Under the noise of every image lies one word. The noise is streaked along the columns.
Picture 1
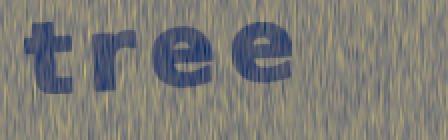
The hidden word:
tree
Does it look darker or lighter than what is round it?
darker
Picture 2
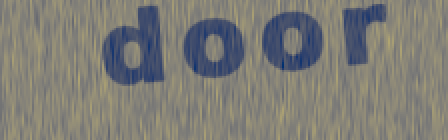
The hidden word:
door
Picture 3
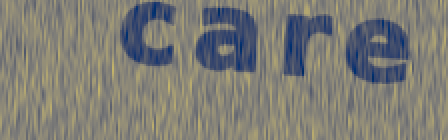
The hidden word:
care
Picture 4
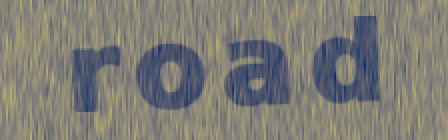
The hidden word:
road
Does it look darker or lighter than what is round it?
darker
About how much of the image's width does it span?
two thirds
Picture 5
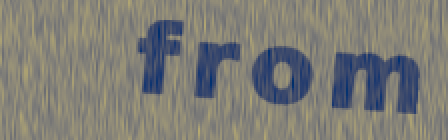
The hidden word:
from
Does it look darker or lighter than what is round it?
darker
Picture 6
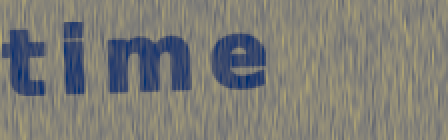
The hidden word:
time
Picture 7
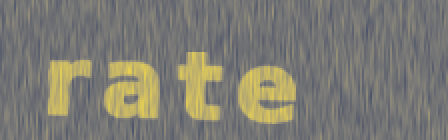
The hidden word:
rate
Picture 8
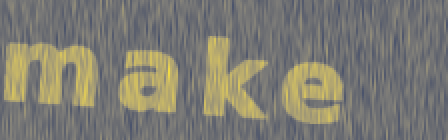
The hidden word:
make
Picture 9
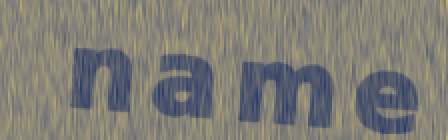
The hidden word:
name
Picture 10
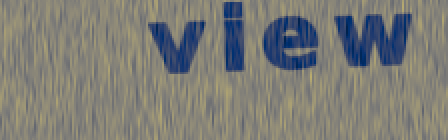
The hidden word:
view
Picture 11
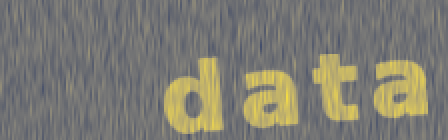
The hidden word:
data
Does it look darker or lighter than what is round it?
lighter
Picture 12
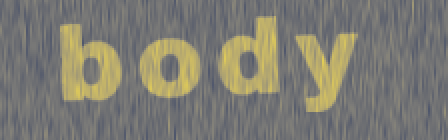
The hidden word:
body
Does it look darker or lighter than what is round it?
lighter
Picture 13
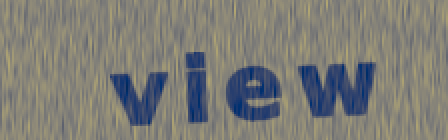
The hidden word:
view
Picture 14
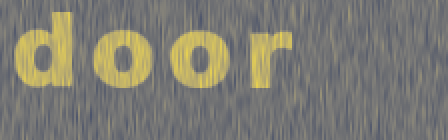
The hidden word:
door
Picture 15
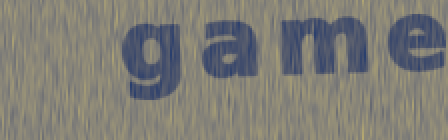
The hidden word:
game
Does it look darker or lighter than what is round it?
darker
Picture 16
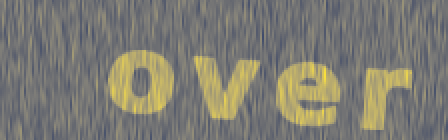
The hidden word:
over
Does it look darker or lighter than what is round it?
lighter
